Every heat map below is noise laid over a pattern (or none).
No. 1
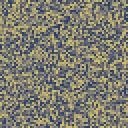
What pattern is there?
only noise
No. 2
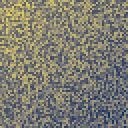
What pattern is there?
a smooth slope
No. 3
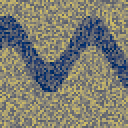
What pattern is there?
a wavy band
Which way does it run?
left to right
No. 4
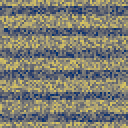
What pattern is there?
horizontal stripes
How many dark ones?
6
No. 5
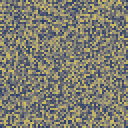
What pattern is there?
only noise
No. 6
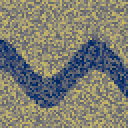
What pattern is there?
a wavy band
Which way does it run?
left to right
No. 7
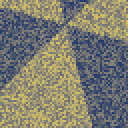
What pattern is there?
spokes from one point
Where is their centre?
top middle
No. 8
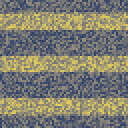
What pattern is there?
horizontal stripes
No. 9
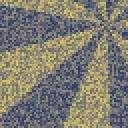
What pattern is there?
spokes from one point
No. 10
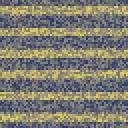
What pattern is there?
horizontal stripes
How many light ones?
6
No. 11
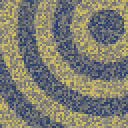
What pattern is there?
rings round one point
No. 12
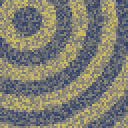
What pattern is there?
rings round one point
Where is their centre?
top left
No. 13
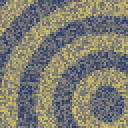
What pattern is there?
rings round one point
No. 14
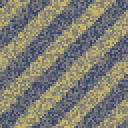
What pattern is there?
diagonal stripes
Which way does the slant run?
bottom left to top right
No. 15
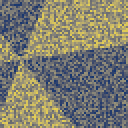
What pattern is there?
spokes from one point
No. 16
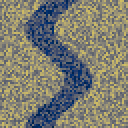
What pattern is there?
a wavy band
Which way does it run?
top to bottom
